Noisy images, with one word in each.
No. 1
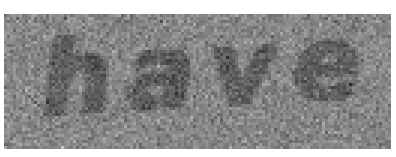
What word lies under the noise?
have
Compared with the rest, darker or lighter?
darker
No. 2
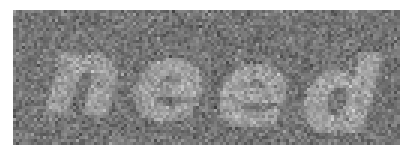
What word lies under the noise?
need
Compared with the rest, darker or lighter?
lighter
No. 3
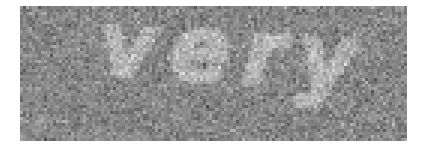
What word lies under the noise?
very
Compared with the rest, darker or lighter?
lighter
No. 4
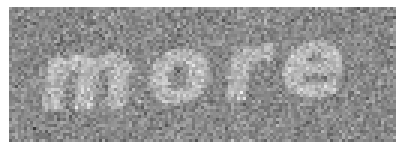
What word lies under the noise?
more
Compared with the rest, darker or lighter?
lighter
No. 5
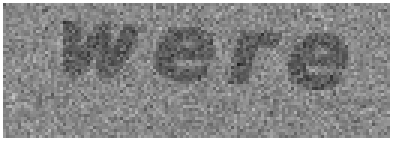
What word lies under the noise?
were
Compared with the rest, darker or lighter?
darker
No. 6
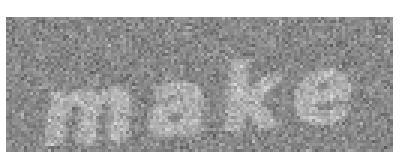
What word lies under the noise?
make
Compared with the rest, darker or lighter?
lighter
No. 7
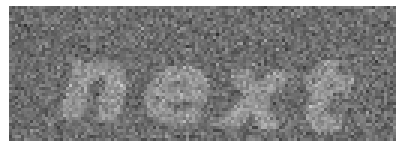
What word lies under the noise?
next
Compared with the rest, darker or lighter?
lighter
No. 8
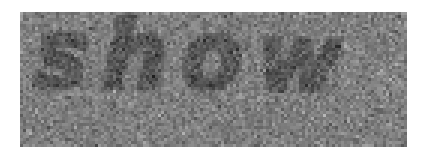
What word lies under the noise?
show
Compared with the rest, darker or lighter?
darker
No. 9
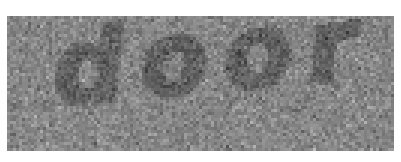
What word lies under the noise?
door
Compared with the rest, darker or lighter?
darker
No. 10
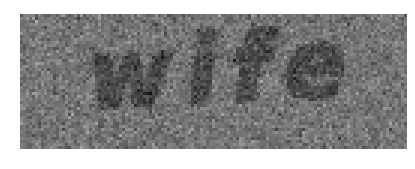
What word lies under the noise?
wife
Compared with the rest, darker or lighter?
darker
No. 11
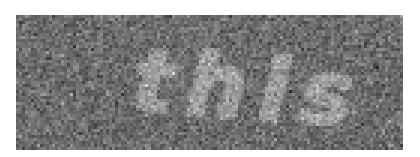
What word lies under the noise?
this
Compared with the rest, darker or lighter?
lighter
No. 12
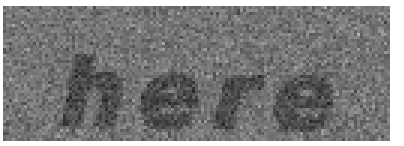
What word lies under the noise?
here
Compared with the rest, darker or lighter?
darker
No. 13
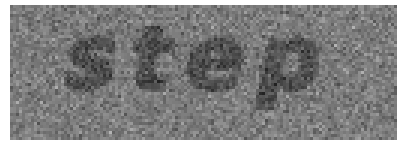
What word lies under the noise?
step
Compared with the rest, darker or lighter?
darker
